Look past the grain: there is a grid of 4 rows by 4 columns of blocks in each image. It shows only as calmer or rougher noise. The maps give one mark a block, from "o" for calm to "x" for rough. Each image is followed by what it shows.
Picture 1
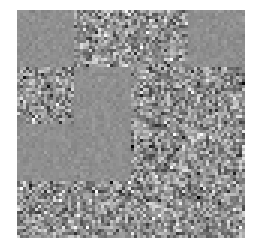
o x x o
x o x x
o o x x
x x x x
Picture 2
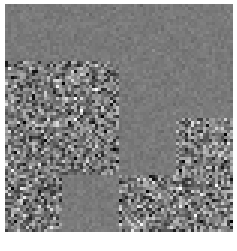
o o o o
x x o o
x x o x
x o x x
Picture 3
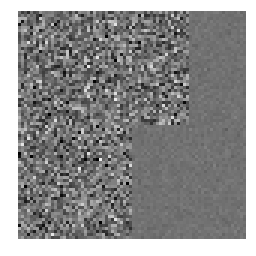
x x x o
x x x o
x x o o
x x o o
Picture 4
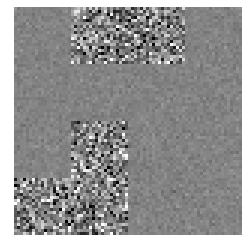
o x x o
o o o o
o x o o
x x o o
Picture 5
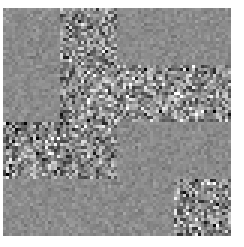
o x o o
o x x x
x x o o
o o o x
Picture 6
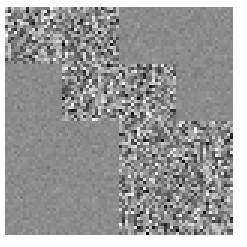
x x o o
o x x o
o o x x
o o x x
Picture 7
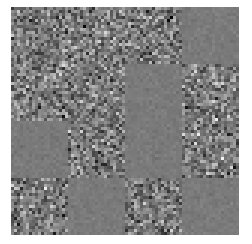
x x x o
x x o x
o x o x
x o x o
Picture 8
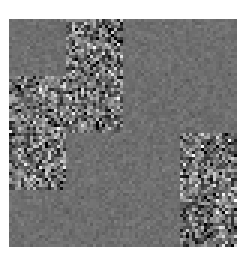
o x o o
x x o o
x o o x
o o o x
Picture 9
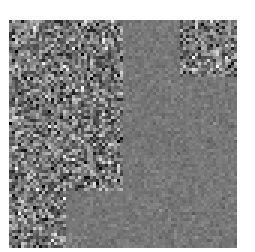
x x o x
x x o o
x x o o
x o o o
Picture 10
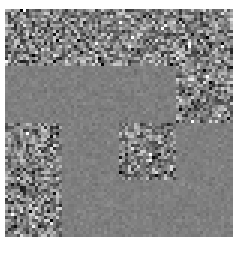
x x x x
o o o x
x o x o
x o o o
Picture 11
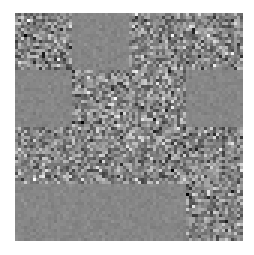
x o x x
o x x o
x x x x
o o o x
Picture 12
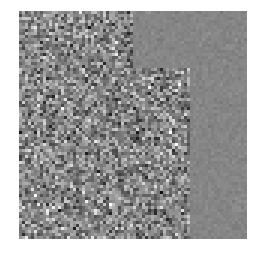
x x o o
x x x o
x x x o
x x x o
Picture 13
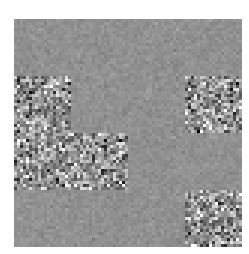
o o o o
x o o x
x x o o
o o o x
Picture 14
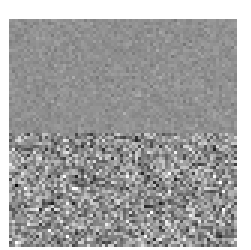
o o o o
o o o o
x x x x
x x x x
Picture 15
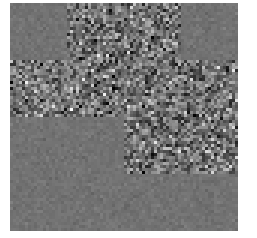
o x x o
x x x x
o o x x
o o o o
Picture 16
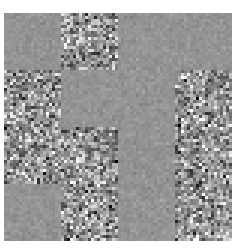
o x o o
x o o x
x x o x
o x o x
